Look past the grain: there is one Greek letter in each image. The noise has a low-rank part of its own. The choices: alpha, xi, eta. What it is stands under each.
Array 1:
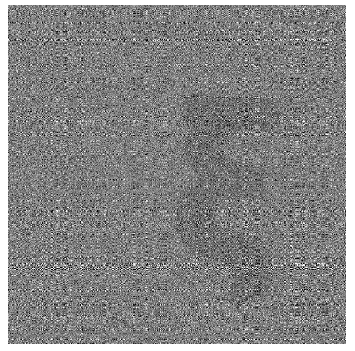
xi
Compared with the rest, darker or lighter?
darker
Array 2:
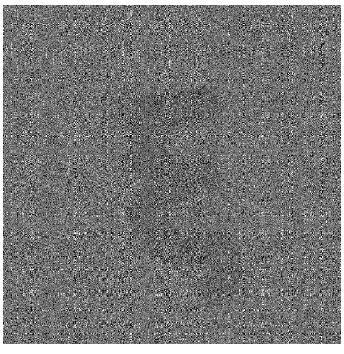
xi
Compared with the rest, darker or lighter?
darker
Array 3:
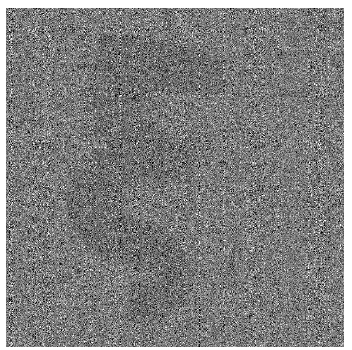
xi
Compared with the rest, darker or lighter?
darker
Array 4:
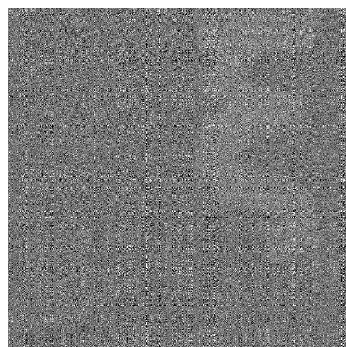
xi
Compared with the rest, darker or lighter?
lighter
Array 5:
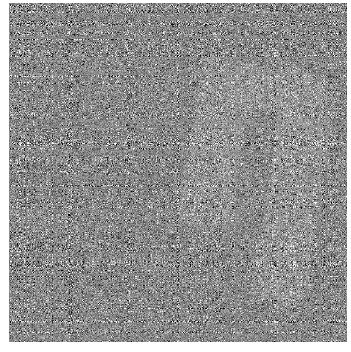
eta
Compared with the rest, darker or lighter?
lighter
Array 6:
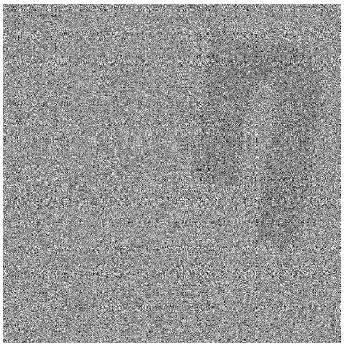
eta
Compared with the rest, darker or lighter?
darker
